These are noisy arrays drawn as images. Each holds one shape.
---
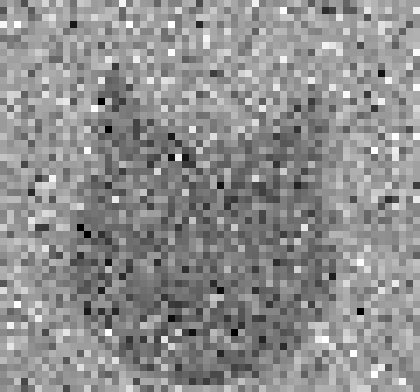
cat's head
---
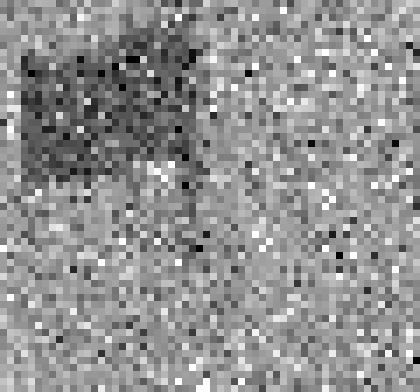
flag
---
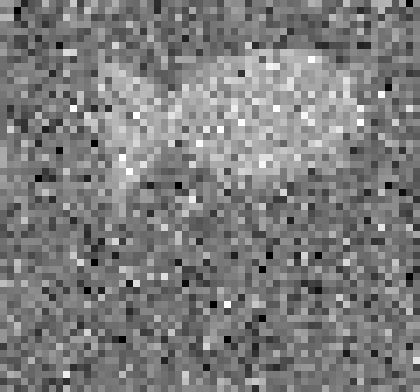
fish
